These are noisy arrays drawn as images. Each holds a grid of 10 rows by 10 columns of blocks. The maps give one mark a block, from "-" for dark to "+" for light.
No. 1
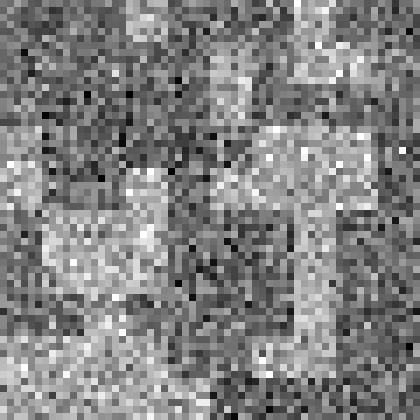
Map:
- - - + - - - + - -
- - - - - + - + + -
- - - - - + - - - -
+ - - - - - + + + -
+ - - + - + + + + -
- + + + - - - + - -
- + + + - - - + - -
- - + - - - - + - -
+ + + + - - + + - -
+ + + + + - - - - -
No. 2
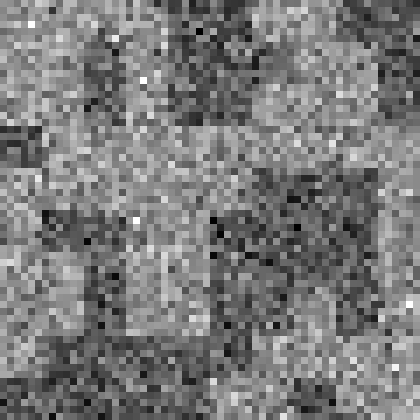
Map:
+ + + + - - + + - -
+ + - + - - - + + -
+ + - + - - + + + -
- + + + + + + + + +
+ + + + + + - - - +
+ - - + + - - - - +
+ + - + + - - - - +
+ + - + + - - + - +
+ - - - - - + + + +
- - - - - + + - + +
